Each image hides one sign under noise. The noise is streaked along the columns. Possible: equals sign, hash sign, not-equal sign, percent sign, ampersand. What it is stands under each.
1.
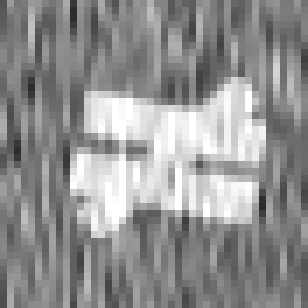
light not-equal sign
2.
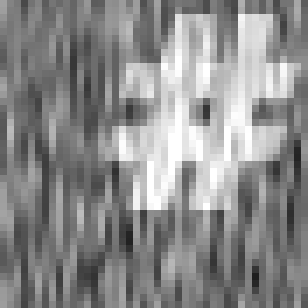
light hash sign
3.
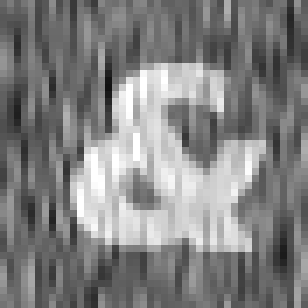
light ampersand
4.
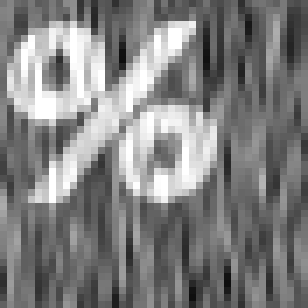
light percent sign
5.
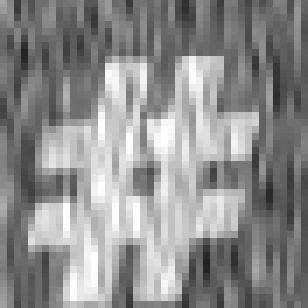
light hash sign
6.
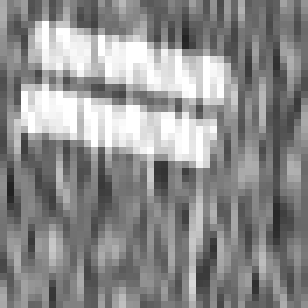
light equals sign
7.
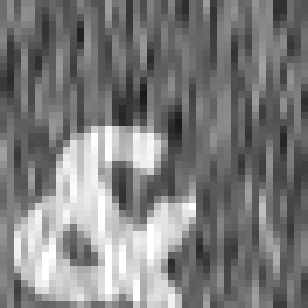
light ampersand
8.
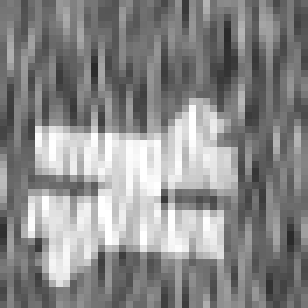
light not-equal sign
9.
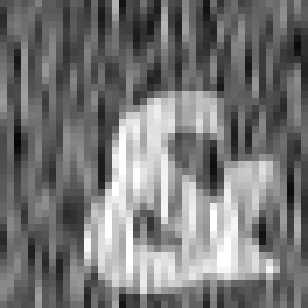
light ampersand
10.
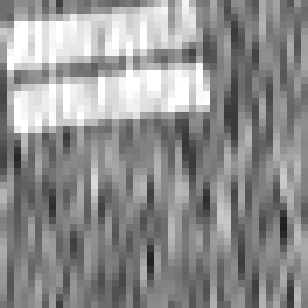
light equals sign
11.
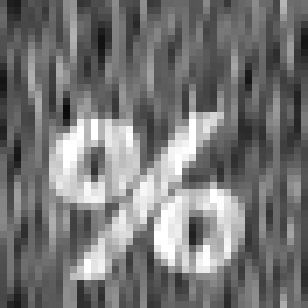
light percent sign
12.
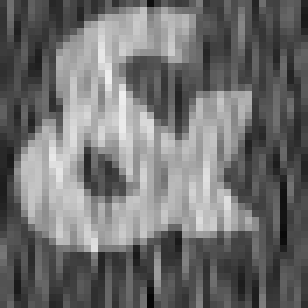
light ampersand
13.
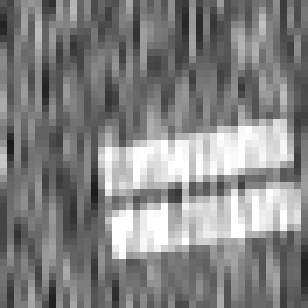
light equals sign
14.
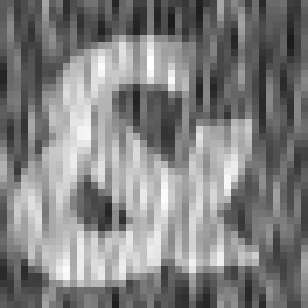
light ampersand
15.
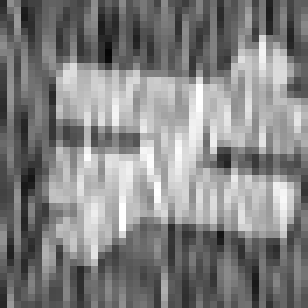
light not-equal sign
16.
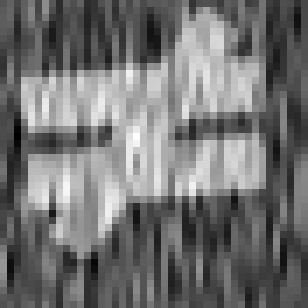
light not-equal sign
